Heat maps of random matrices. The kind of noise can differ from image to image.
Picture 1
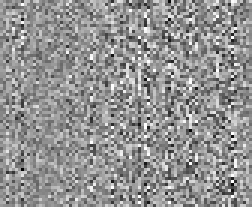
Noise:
columns of uneven size
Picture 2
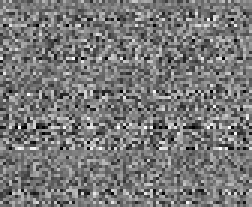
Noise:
rows of uneven size
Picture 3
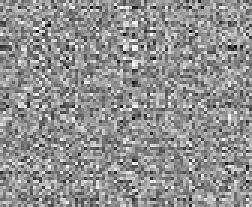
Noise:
low rank plus noise
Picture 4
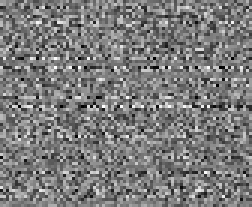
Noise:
rows of uneven size
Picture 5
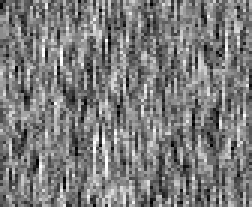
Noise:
streaked along the columns
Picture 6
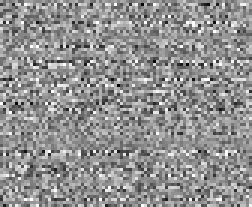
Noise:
rows of uneven size
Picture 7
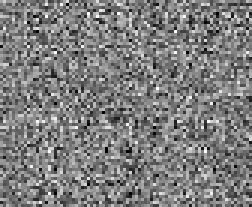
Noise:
low rank plus noise
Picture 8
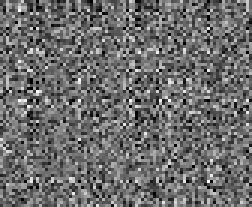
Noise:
low rank plus noise
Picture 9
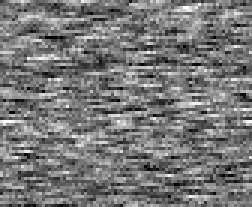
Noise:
streaked along the rows
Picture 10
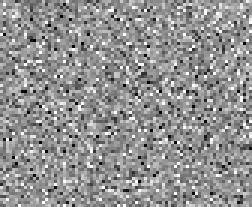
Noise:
heavy tails
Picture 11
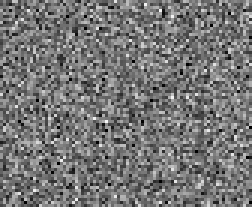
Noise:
independent entries
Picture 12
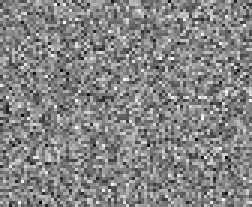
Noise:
independent entries
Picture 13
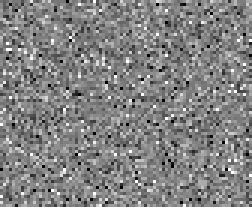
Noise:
heavy tails
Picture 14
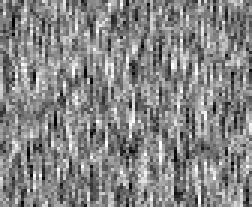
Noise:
streaked along the columns
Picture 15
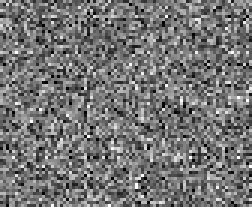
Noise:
low rank plus noise
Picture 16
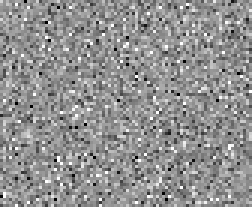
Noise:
heavy tails
